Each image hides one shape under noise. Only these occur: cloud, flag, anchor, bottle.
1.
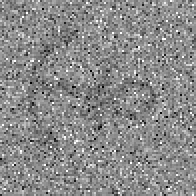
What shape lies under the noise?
anchor
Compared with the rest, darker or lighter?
darker
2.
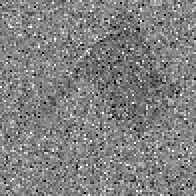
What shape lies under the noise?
flag
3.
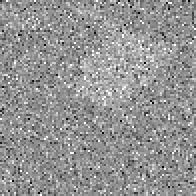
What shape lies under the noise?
flag
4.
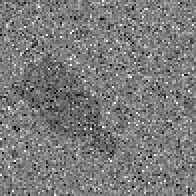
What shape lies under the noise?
bottle
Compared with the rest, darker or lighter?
darker
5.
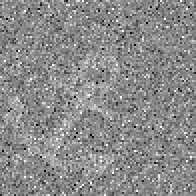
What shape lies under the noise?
anchor
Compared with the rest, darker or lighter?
lighter
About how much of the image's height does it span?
two thirds
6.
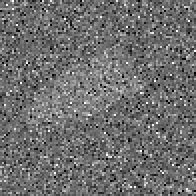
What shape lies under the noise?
bottle
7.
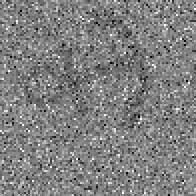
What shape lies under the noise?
anchor
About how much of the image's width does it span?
two thirds
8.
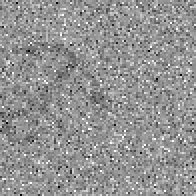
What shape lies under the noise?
anchor
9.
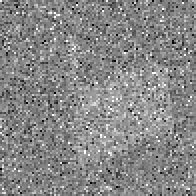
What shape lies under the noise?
flag
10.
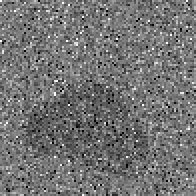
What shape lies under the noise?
cloud
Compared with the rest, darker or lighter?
darker
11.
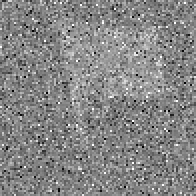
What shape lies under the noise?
flag
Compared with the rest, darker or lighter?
lighter
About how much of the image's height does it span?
two thirds
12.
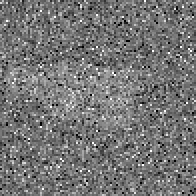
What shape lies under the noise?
bottle
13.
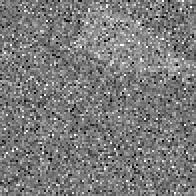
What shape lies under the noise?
bottle
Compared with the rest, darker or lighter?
lighter
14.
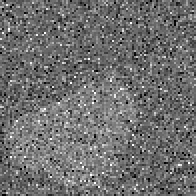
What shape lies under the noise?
cloud
